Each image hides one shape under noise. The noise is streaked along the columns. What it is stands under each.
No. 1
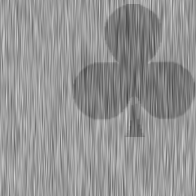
club
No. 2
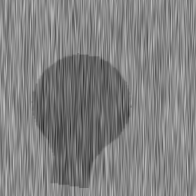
light bulb
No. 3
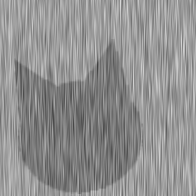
cat's head
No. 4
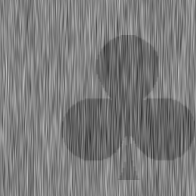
club
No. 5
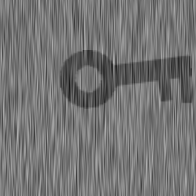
key
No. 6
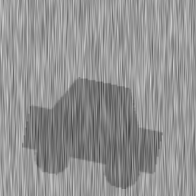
car
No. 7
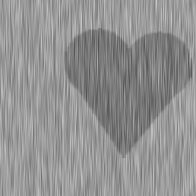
heart
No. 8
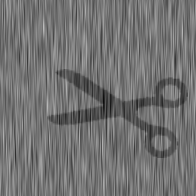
pair of scissors
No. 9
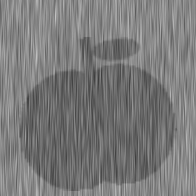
apple
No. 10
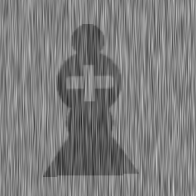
chess bishop
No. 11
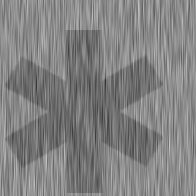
asterisk
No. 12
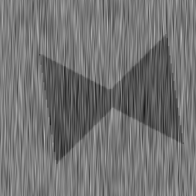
bow tie
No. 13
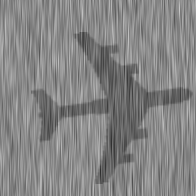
airplane
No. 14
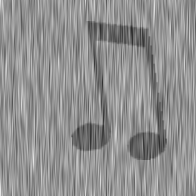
pair of musical notes
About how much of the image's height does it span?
two thirds
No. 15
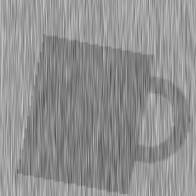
cup
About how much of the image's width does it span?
nearly all
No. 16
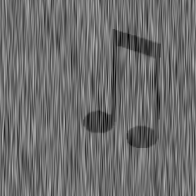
pair of musical notes
